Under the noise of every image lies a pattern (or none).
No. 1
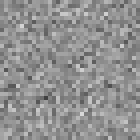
only noise
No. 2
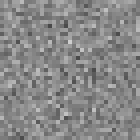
only noise
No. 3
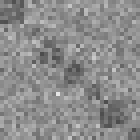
blocks along the diagonal
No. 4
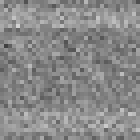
bands of rows
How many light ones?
2
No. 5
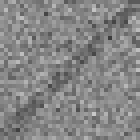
a diagonal band
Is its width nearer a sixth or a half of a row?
a sixth
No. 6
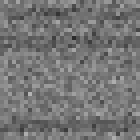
bands of rows
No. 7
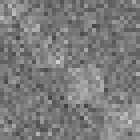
blocks along the diagonal
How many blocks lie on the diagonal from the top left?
5
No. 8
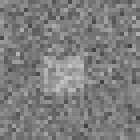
one block
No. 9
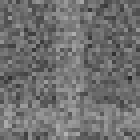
bands of rows crossing bands of columns
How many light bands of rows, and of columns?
1 and 1
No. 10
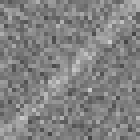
a diagonal band
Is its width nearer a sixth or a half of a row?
a sixth
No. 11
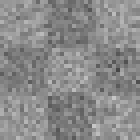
a checkerboard
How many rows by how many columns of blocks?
3 by 3
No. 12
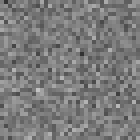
only noise
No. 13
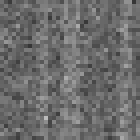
bands of columns
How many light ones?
3
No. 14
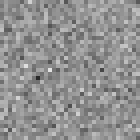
only noise
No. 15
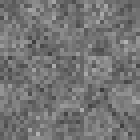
a checkerboard
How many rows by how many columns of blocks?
5 by 5
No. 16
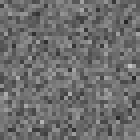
only noise
